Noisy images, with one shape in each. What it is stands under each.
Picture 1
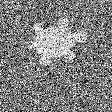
turtle
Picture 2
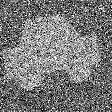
car
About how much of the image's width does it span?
nearly all
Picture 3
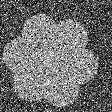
flower
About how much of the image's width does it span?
nearly all
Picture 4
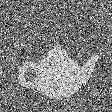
teapot
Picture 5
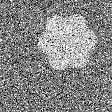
flower
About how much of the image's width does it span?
half
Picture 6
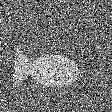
fish
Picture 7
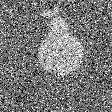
pear
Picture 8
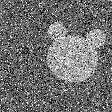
bear's head
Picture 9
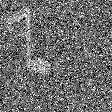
musical note
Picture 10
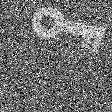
key
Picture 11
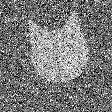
cat's head
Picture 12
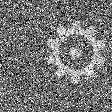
gear
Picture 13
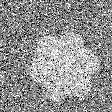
flower
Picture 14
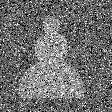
chess pawn
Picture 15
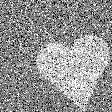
heart
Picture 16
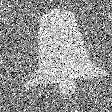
bell
